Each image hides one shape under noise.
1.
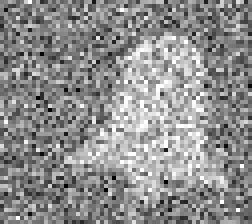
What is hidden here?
light bell
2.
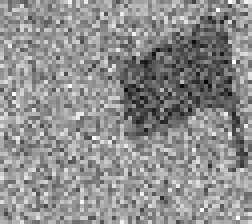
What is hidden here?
dark flag
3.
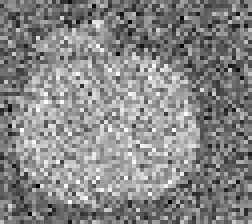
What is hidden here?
light apple
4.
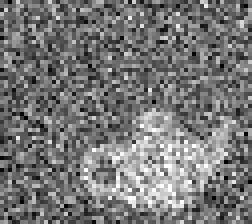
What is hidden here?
light teapot
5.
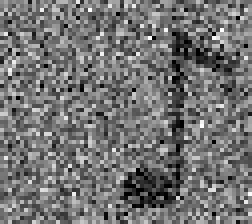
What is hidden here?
dark musical note
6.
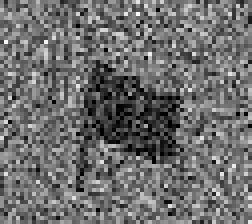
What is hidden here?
dark flag
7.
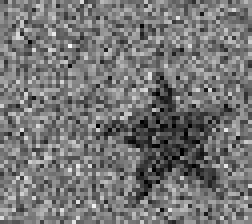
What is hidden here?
dark star
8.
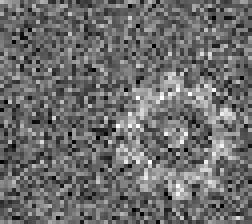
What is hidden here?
light gear
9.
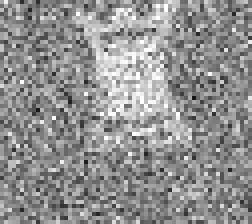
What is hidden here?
light chess rook
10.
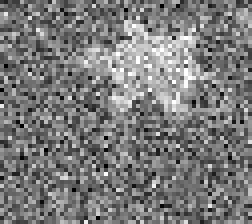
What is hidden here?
light turtle
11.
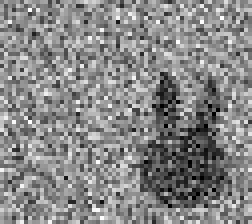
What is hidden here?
dark rabbit's head
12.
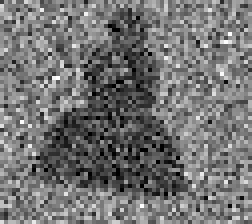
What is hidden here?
dark chess pawn
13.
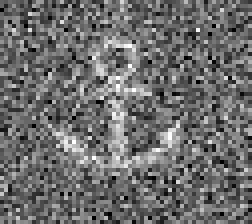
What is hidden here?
light anchor
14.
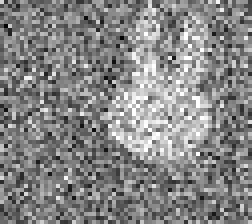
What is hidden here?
light rabbit's head
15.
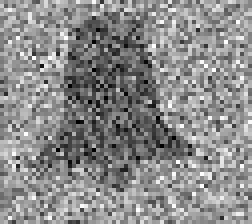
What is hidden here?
dark bell
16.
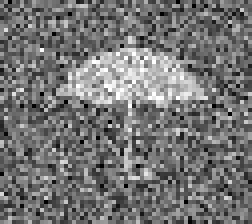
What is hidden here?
light umbrella
